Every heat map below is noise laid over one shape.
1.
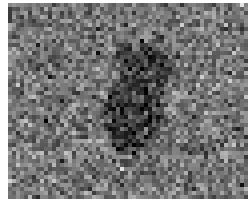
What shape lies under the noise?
footprint
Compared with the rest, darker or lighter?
darker
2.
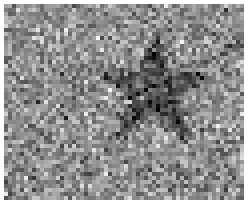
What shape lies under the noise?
star
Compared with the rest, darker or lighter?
darker
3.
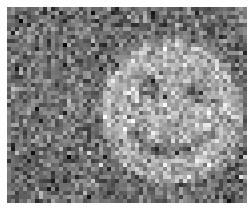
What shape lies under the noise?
smiling face
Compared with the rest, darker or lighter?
lighter
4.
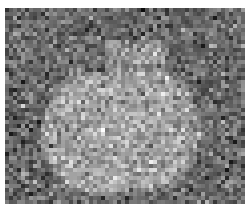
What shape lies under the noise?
apple
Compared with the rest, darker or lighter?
lighter
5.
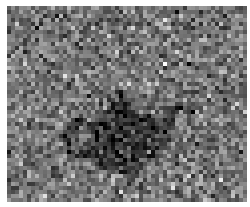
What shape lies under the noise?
teapot
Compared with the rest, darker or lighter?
darker
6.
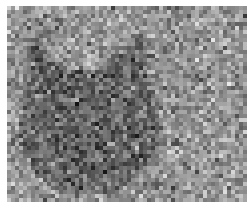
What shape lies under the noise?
cat's head
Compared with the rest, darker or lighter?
darker
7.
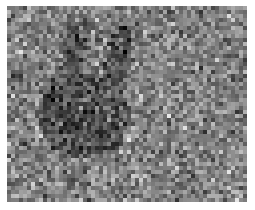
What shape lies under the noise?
rabbit's head
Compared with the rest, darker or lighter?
darker
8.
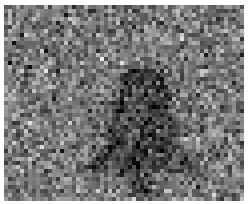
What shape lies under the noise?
bell
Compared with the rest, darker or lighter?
darker
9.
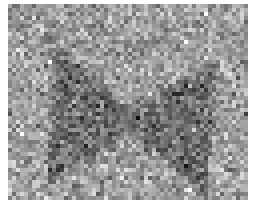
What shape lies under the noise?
bow tie
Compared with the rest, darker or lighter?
darker
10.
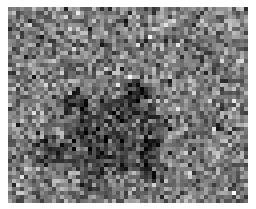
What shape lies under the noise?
turtle
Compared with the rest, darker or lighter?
darker
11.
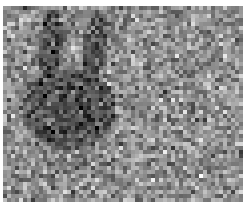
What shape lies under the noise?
rabbit's head
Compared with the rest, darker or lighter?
darker
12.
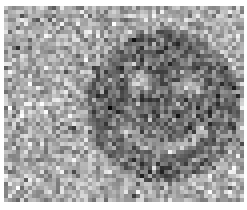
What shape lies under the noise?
smiling face
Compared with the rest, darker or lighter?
darker
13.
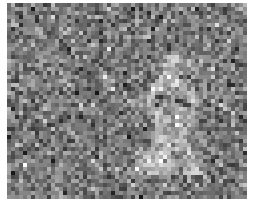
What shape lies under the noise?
chess bishop
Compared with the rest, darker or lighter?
lighter
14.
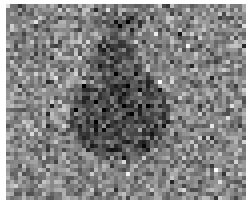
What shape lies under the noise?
pear
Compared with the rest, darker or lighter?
darker
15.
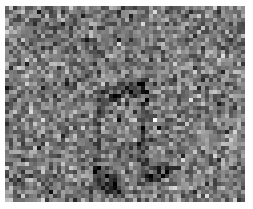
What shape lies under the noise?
pair of musical notes
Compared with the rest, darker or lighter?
darker
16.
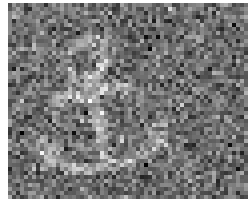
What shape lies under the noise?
anchor
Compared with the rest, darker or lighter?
lighter
